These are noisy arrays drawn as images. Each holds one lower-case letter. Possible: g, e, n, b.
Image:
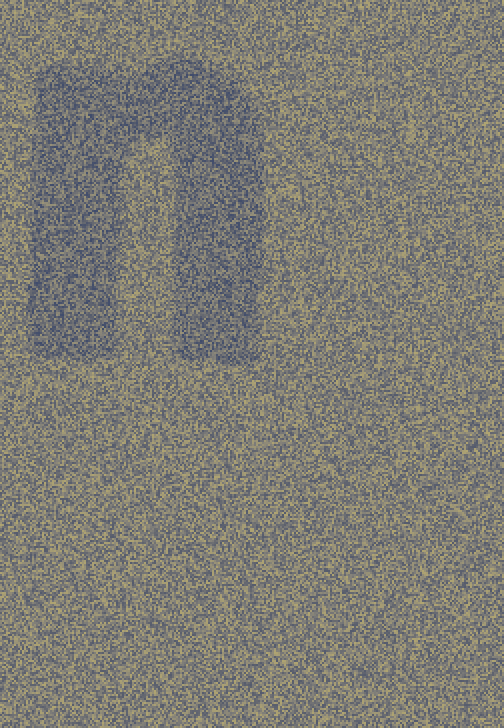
n
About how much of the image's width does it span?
half
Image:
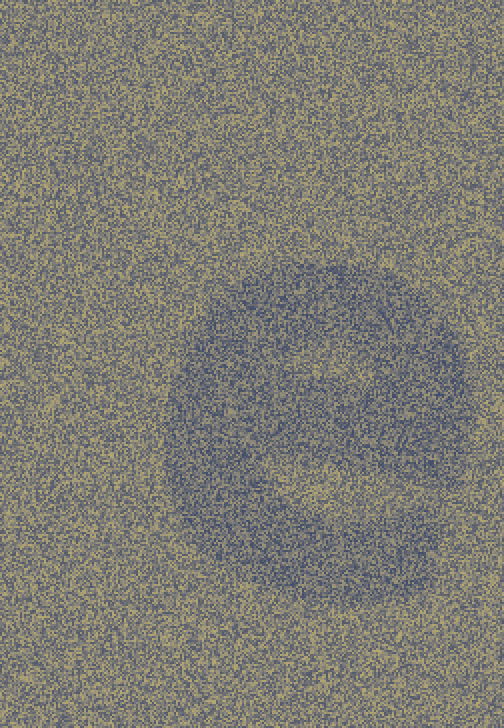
e
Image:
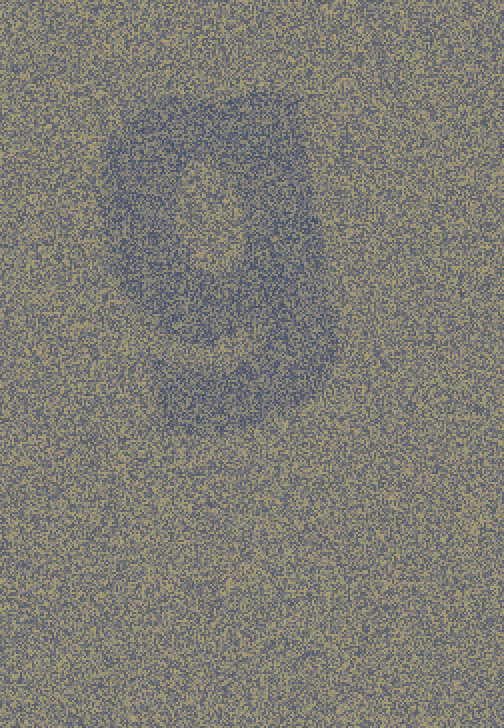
g
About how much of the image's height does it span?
half
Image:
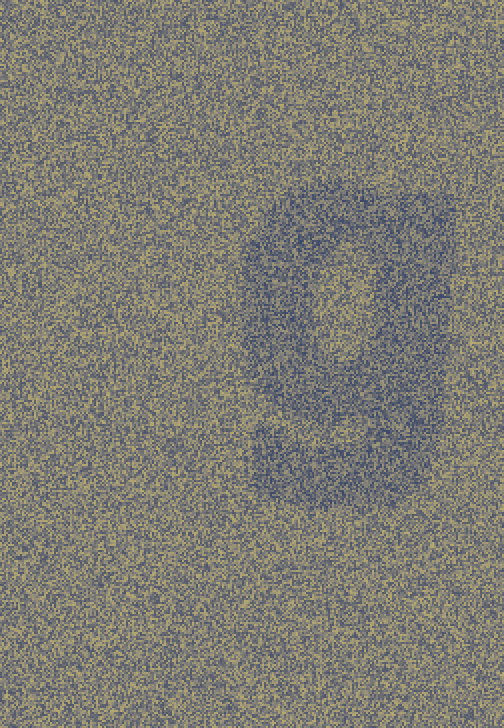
g
